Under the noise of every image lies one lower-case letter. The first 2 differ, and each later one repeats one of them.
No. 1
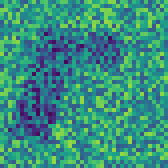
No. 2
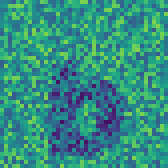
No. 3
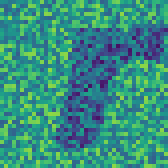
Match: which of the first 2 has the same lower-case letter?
1
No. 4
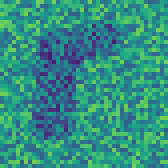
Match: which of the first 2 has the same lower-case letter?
1
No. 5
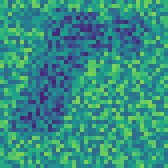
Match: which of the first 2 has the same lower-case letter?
1
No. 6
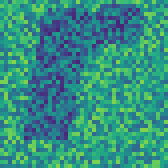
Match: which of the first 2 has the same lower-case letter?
1
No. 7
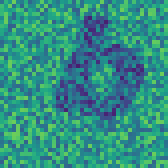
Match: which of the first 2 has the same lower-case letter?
2
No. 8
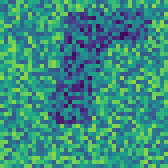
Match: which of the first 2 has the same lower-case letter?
1
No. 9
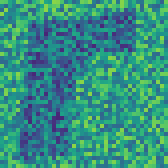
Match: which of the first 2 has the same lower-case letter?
1
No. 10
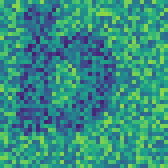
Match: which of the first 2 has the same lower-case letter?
2
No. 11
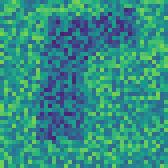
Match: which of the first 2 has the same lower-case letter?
1
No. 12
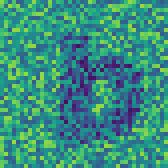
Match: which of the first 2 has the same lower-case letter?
2
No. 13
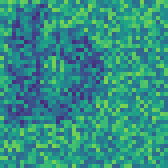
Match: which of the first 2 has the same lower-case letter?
2
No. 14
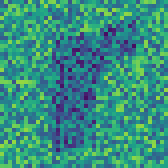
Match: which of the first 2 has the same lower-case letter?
1
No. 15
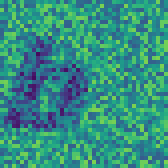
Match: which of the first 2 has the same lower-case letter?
2
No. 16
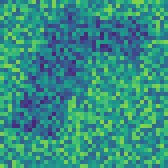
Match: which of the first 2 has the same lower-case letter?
1
